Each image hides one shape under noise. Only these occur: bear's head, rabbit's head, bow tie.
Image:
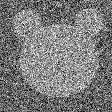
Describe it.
light bear's head
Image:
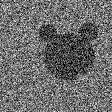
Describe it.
dark bear's head
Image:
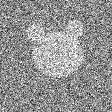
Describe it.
light bear's head
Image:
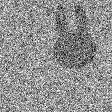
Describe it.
dark rabbit's head
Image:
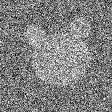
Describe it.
light bear's head
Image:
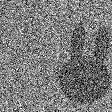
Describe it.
dark rabbit's head
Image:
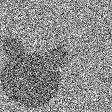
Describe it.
dark bear's head
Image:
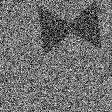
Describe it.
dark bow tie
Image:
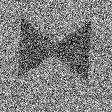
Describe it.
dark bow tie
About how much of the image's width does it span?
two thirds
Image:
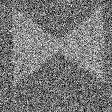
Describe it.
light bow tie
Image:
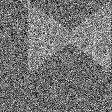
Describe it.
light bow tie
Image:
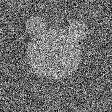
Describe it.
light bear's head
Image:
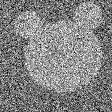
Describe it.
light bear's head
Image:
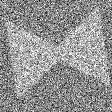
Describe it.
light bow tie
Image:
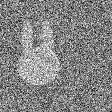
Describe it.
light rabbit's head
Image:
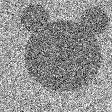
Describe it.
dark bear's head
